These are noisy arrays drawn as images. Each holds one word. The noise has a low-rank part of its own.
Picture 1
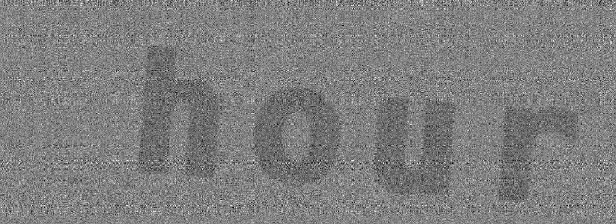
hour
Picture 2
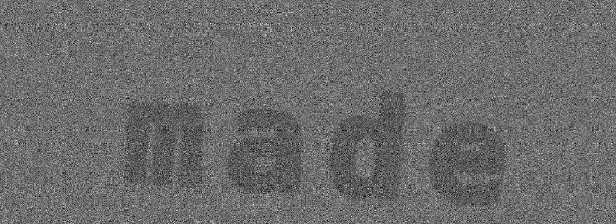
made
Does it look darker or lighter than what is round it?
darker
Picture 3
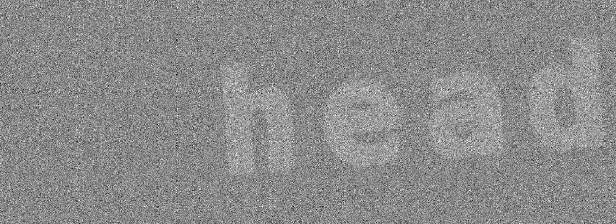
head
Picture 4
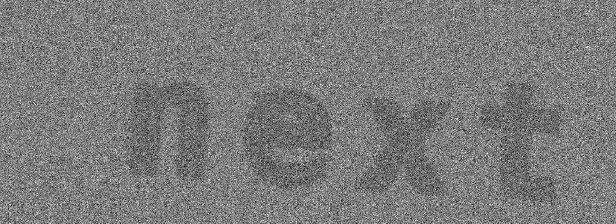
next
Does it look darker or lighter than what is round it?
darker
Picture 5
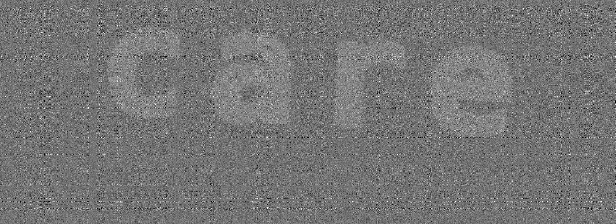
care
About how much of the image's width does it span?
two thirds
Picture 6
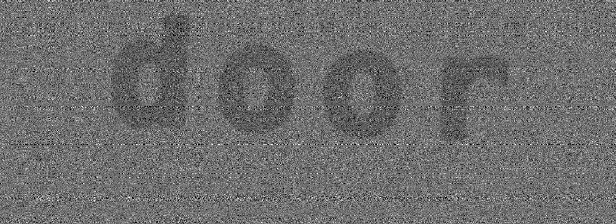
door
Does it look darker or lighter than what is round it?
darker
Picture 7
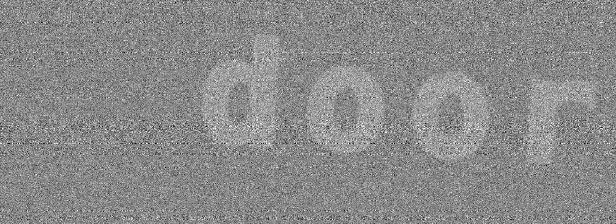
door
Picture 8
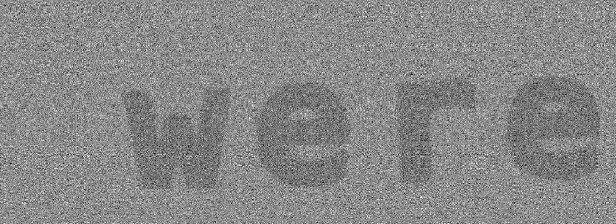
were
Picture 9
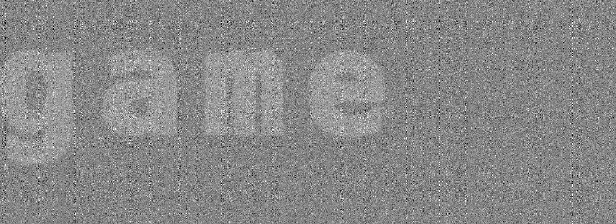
game
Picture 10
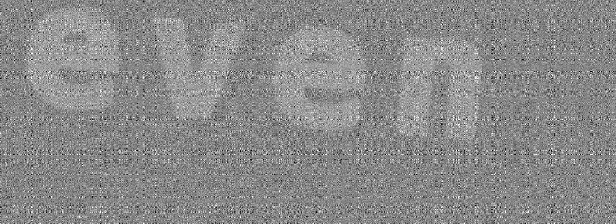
even
